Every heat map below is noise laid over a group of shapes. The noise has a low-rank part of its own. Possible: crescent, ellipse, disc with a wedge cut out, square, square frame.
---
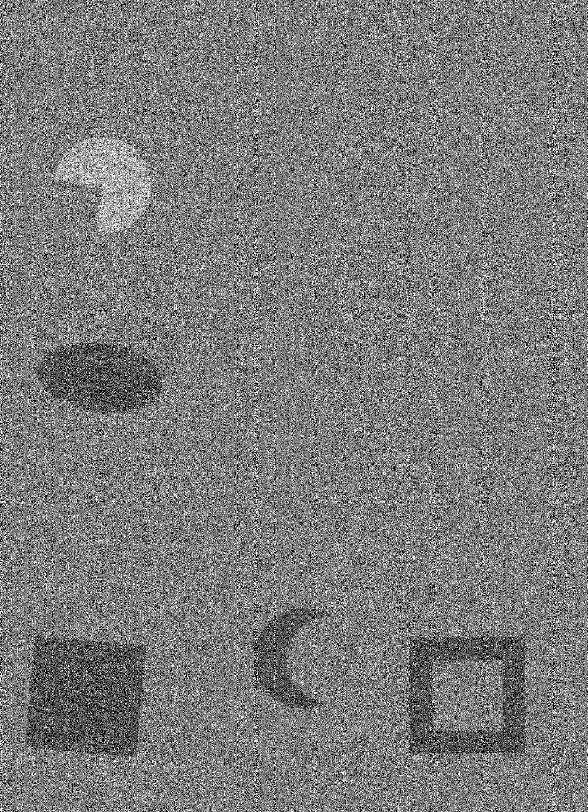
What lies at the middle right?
nothing
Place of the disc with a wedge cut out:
top left
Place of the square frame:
bottom right
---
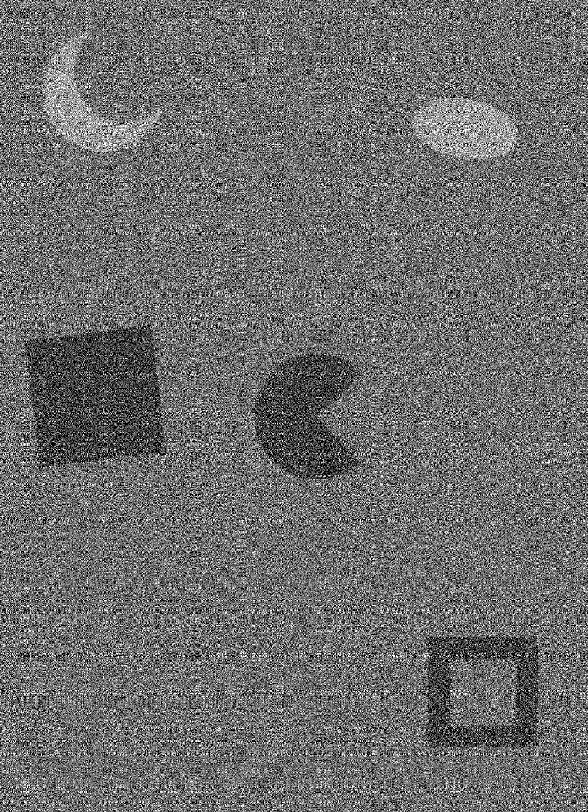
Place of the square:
middle left
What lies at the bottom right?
square frame
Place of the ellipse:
top right
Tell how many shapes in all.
5
